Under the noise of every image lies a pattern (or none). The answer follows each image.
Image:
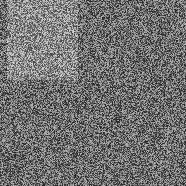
one block
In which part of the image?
top left
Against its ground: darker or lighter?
lighter
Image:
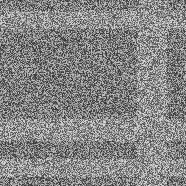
bands of rows crossing bands of columns
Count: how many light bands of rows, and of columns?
3 and 1
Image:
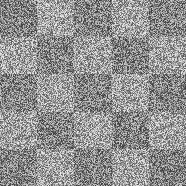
a checkerboard
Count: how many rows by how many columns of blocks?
5 by 5
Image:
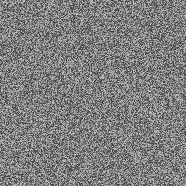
only noise
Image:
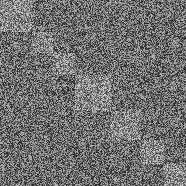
blocks along the diagonal
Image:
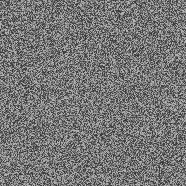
only noise
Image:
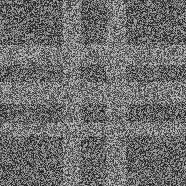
bands of rows crossing bands of columns
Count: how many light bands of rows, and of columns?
3 and 2
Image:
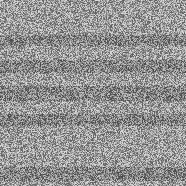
bands of rows
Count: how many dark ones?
5
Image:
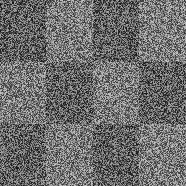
a checkerboard
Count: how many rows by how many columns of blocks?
3 by 4
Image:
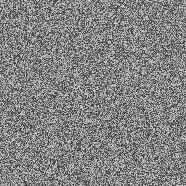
only noise
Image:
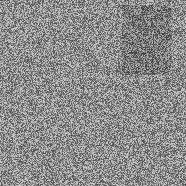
one block
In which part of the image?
top right
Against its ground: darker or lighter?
darker
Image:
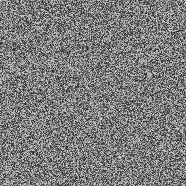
only noise
